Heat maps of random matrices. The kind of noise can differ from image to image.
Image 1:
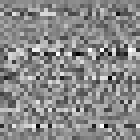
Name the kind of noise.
rows of uneven size
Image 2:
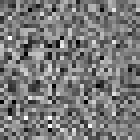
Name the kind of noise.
low rank plus noise
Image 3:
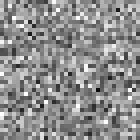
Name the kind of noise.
independent entries
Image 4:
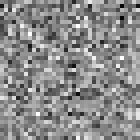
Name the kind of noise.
low rank plus noise
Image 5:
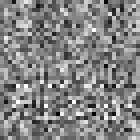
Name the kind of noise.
low rank plus noise
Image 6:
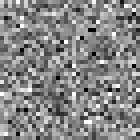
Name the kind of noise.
independent entries
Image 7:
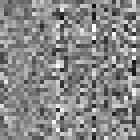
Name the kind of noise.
columns of uneven size
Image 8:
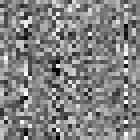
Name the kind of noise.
columns of uneven size
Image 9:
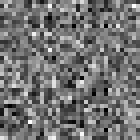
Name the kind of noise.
low rank plus noise
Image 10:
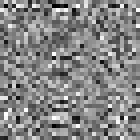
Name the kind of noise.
low rank plus noise
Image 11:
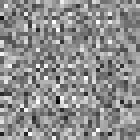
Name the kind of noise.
low rank plus noise
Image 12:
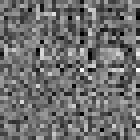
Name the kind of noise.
low rank plus noise
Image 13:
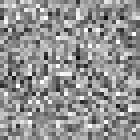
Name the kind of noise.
low rank plus noise
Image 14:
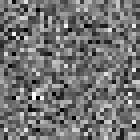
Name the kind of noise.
independent entries
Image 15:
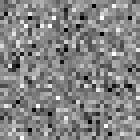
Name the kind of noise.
heavy tails
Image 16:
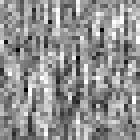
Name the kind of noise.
streaked along the columns
